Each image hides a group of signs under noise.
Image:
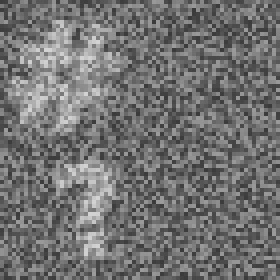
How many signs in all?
2
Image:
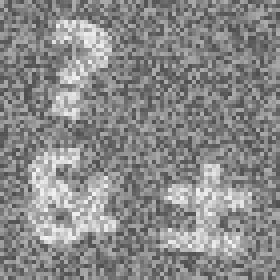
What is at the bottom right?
plus-minus sign
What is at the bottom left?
ampersand
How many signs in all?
3
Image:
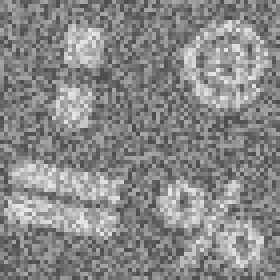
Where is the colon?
top left
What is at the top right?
at sign
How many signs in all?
4
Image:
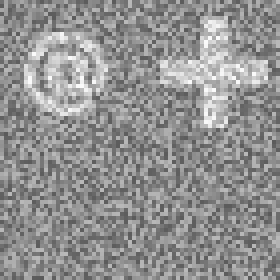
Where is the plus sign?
top right
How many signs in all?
2
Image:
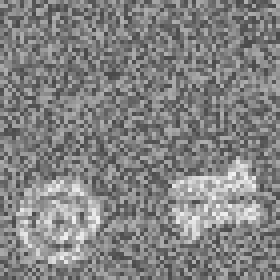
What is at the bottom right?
not-equal sign
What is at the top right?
nothing
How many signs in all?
2
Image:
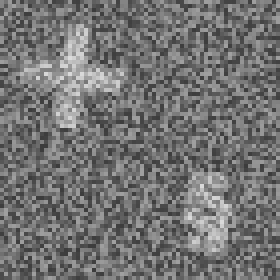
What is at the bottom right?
section sign
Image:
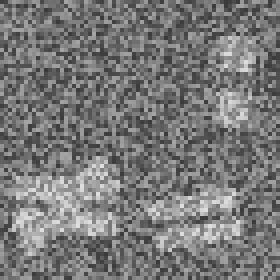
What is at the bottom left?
not-equal sign
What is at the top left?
nothing
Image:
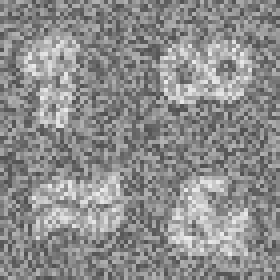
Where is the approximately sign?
bottom left
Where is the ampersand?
bottom right
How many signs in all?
4
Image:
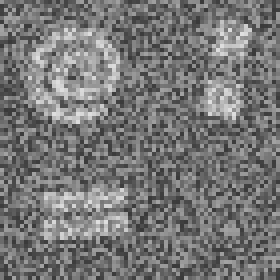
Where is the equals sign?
bottom left
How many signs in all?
3
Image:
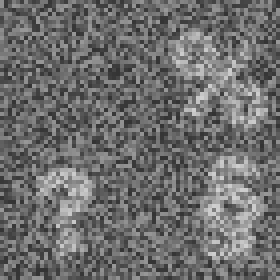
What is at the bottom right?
section sign
